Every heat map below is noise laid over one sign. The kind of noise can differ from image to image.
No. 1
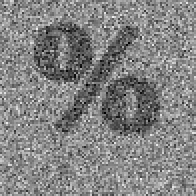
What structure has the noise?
independent entries
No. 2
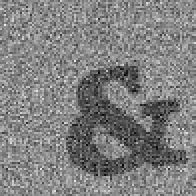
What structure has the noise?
low rank plus noise
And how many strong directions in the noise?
five to eight
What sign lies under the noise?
ampersand
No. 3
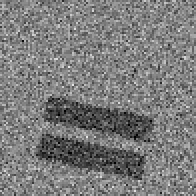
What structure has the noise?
independent entries
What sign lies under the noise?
equals sign
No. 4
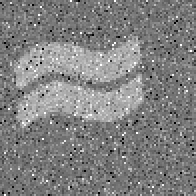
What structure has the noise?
heavy tails
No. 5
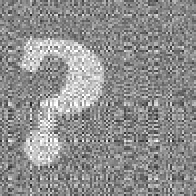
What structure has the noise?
low rank plus noise
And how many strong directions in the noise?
one
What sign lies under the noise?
question mark
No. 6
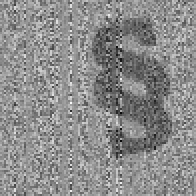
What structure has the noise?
columns of uneven size
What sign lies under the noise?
section sign
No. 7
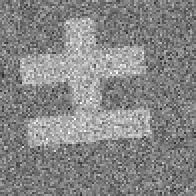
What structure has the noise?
independent entries
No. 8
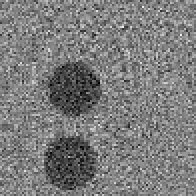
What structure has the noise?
low rank plus noise
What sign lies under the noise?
colon
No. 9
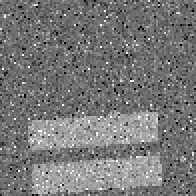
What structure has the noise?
heavy tails
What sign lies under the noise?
equals sign
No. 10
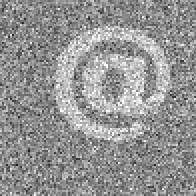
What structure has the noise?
independent entries
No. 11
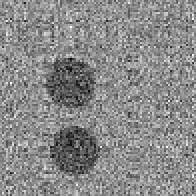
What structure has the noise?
low rank plus noise
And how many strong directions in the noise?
five to eight
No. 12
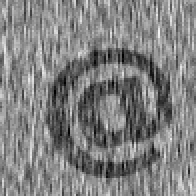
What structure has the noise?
streaked along the columns
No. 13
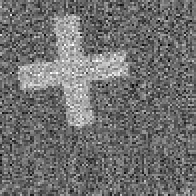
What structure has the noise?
low rank plus noise
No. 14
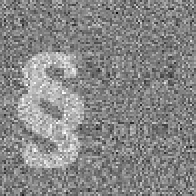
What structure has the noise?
low rank plus noise
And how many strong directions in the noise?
five to eight
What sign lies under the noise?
section sign
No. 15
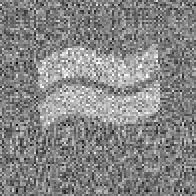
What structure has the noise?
low rank plus noise
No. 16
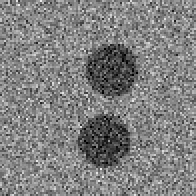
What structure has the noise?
independent entries
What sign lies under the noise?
colon
